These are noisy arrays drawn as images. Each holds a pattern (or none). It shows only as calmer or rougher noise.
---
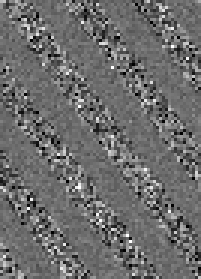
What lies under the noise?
diagonal stripes
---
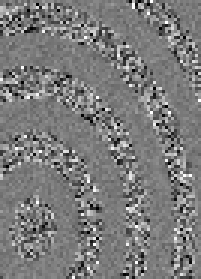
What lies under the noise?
rings round one point
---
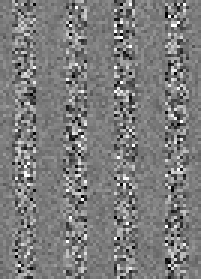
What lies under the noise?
vertical stripes
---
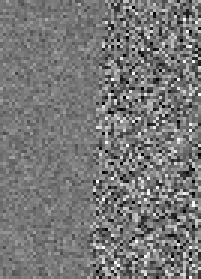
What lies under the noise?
a sharp edge
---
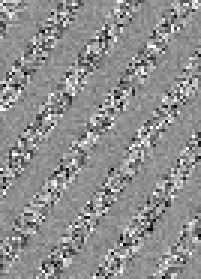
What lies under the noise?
diagonal stripes
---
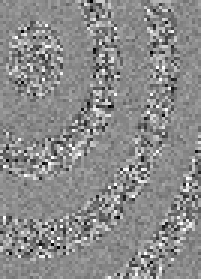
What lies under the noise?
rings round one point
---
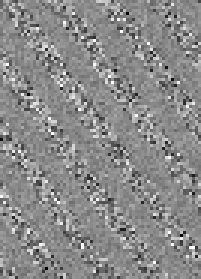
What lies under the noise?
diagonal stripes
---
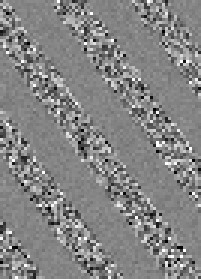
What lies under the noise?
diagonal stripes
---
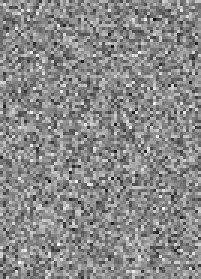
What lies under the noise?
only noise
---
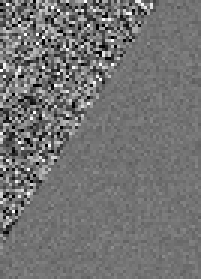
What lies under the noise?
a sharp edge
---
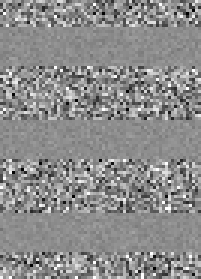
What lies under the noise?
horizontal stripes
